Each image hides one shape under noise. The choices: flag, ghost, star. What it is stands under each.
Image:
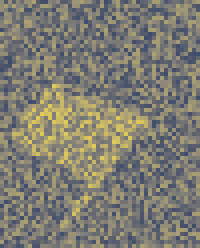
light flag
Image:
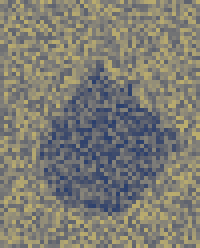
dark ghost
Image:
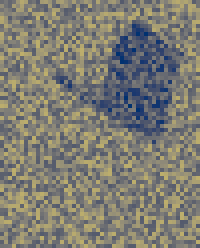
dark flag
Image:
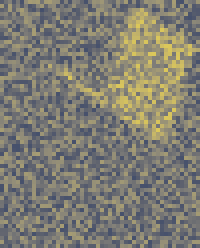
light flag
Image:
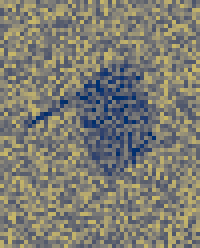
dark flag
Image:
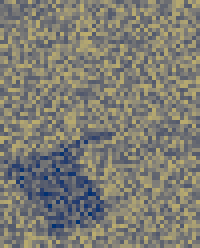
dark flag
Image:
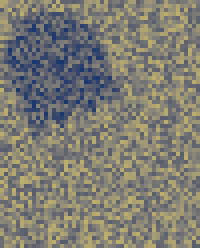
dark ghost
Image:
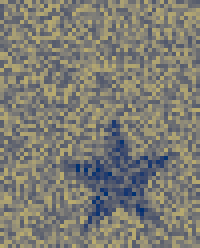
dark star
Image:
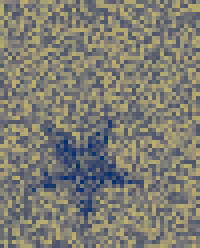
dark star
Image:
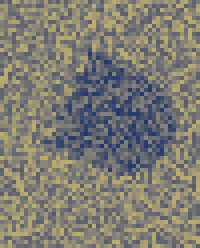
dark ghost
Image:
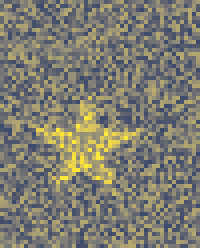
light star
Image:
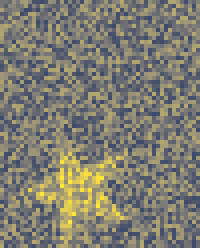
light star
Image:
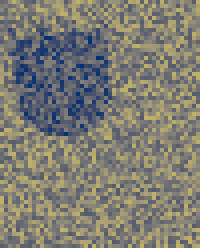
dark ghost
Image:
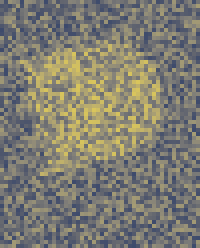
light ghost
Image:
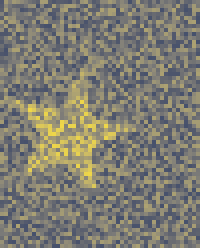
light star
